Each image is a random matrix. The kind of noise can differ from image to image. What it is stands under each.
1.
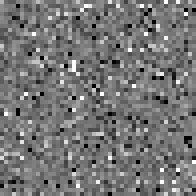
heavy tails
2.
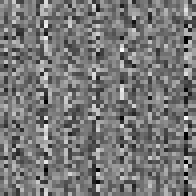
columns of uneven size
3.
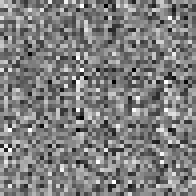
low rank plus noise
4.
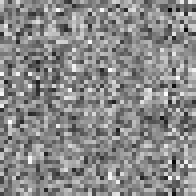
low rank plus noise
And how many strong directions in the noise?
five to eight
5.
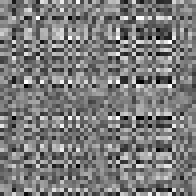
low rank plus noise
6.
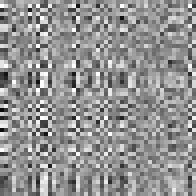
low rank plus noise
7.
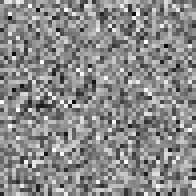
independent entries
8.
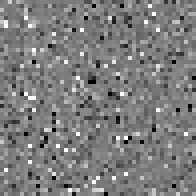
heavy tails
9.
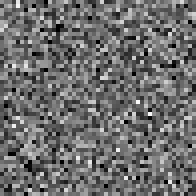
independent entries
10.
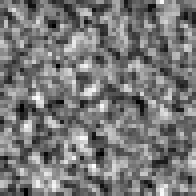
blotchy
